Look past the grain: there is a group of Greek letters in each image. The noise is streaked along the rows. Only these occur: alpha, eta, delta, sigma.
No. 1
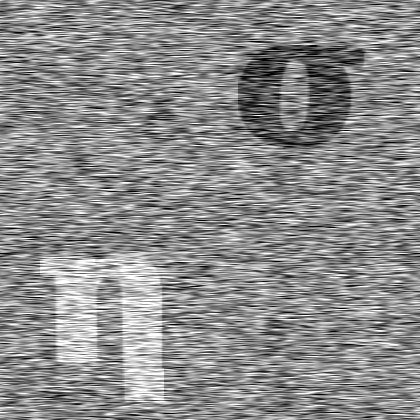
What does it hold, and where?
top right: dark sigma; bottom left: light eta
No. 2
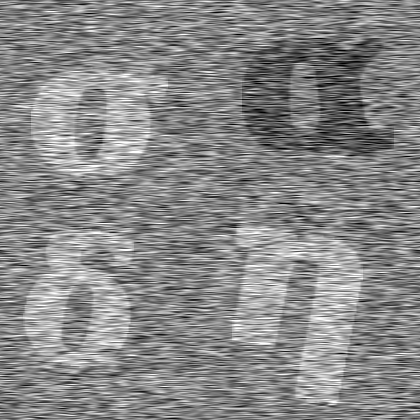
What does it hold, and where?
top left: light sigma; top right: dark alpha; bottom left: light delta; bottom right: light eta
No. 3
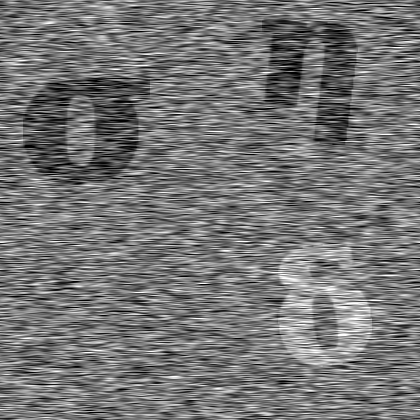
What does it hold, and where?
top left: dark sigma; top right: dark eta; bottom right: light delta
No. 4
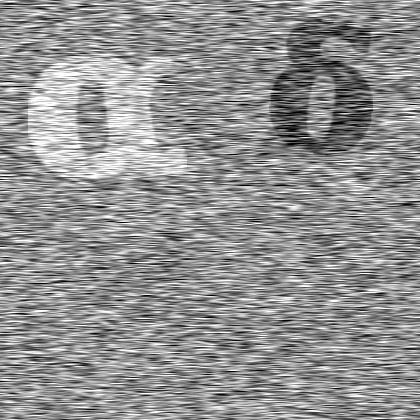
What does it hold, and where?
top left: light alpha; top right: dark delta
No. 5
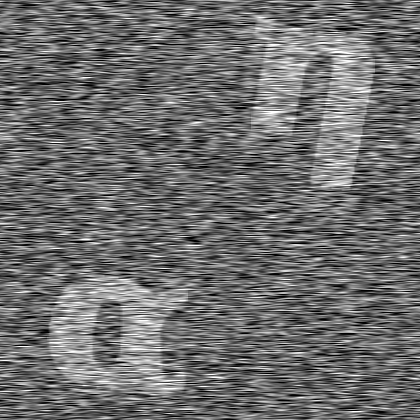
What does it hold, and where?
top right: light eta; bottom left: light alpha
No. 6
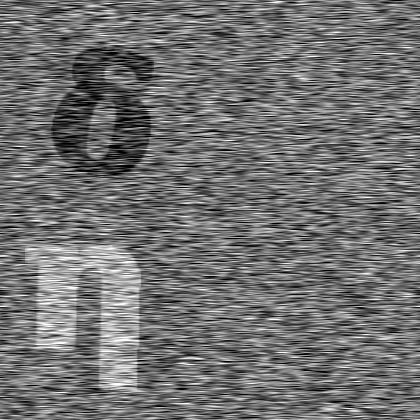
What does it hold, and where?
top left: dark delta; bottom left: light eta
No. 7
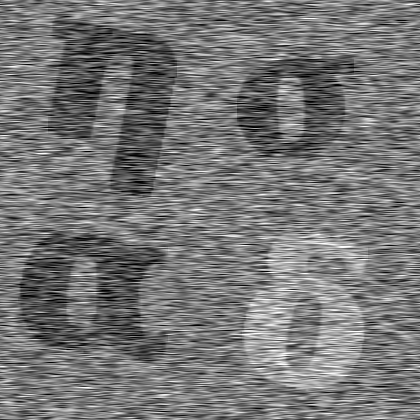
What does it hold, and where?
top left: dark eta; top right: dark sigma; bottom left: dark alpha; bottom right: light delta
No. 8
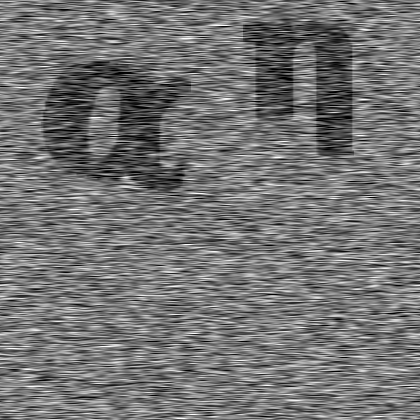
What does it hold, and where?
top left: dark alpha; top right: dark eta
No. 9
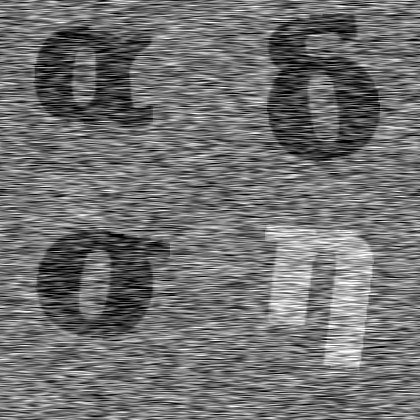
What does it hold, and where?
top left: dark alpha; top right: dark delta; bottom left: dark sigma; bottom right: light eta
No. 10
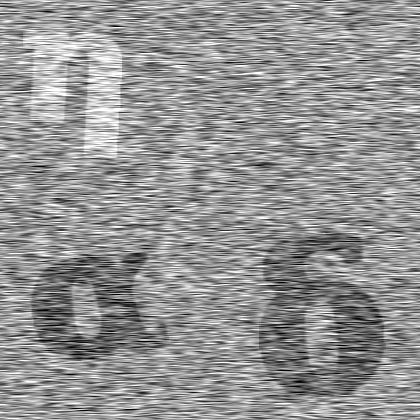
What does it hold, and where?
top left: light eta; bottom left: dark alpha; bottom right: dark delta
